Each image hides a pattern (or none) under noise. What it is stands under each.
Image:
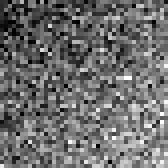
a smooth slope
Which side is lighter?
bottom right
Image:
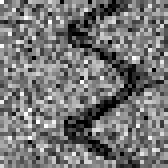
a wavy band
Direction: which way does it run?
top to bottom
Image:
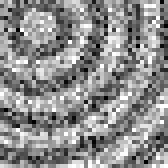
rings round one point
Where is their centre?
top left
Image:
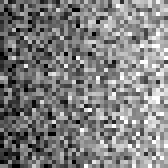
a smooth slope
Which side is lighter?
right
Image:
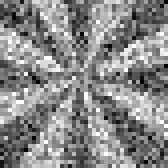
spokes from one point
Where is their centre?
centre
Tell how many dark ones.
8
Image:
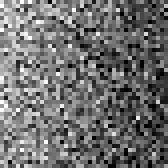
a smooth slope
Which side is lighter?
left
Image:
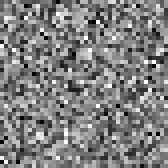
only noise
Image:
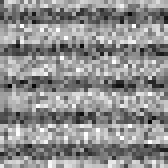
horizontal stripes
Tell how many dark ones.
5
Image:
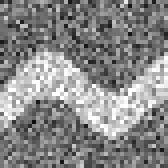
a wavy band
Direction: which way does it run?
left to right
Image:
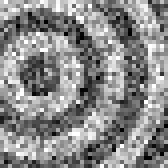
rings round one point
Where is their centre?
middle left
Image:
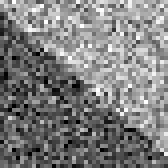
a sharp edge
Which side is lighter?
top right
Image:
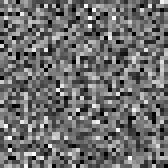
only noise
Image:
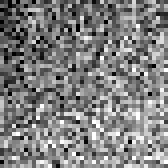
a smooth slope
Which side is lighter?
bottom right
